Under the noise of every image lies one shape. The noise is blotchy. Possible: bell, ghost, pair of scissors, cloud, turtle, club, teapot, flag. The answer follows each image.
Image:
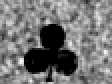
club
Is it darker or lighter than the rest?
darker
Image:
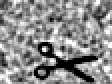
pair of scissors
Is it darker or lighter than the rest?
darker
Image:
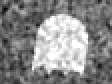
ghost
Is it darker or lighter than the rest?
lighter
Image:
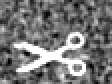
pair of scissors
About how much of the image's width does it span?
two thirds
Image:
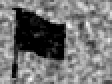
flag
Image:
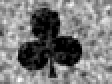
club
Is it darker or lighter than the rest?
darker
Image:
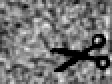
pair of scissors
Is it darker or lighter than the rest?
darker
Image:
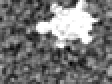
turtle
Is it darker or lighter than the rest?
lighter
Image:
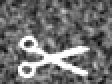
pair of scissors
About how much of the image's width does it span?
two thirds
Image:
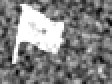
flag
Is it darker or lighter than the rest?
lighter
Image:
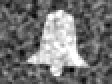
bell
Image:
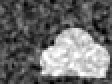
cloud
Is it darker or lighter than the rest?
lighter
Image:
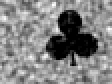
club
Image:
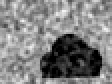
cloud
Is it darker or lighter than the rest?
darker
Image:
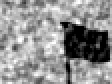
flag
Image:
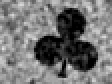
club
